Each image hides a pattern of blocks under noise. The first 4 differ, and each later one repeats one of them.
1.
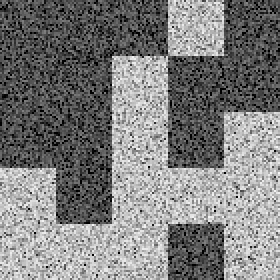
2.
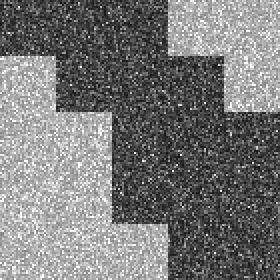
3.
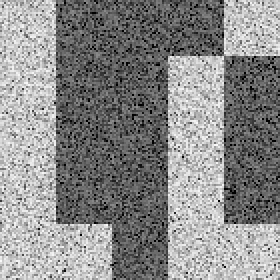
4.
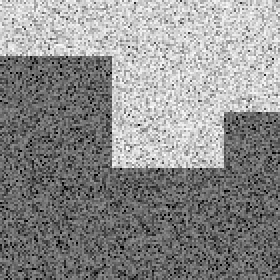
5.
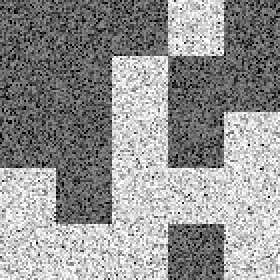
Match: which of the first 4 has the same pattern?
1
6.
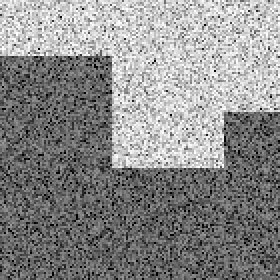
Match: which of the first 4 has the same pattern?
4
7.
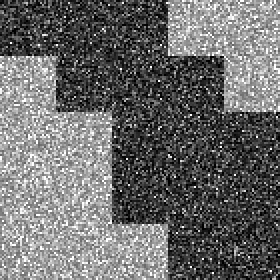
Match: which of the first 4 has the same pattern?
2
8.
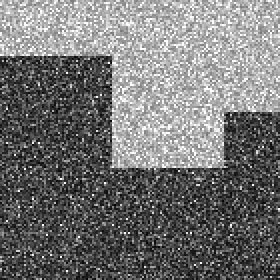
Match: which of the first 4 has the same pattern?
4
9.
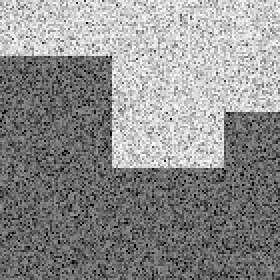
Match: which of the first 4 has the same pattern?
4
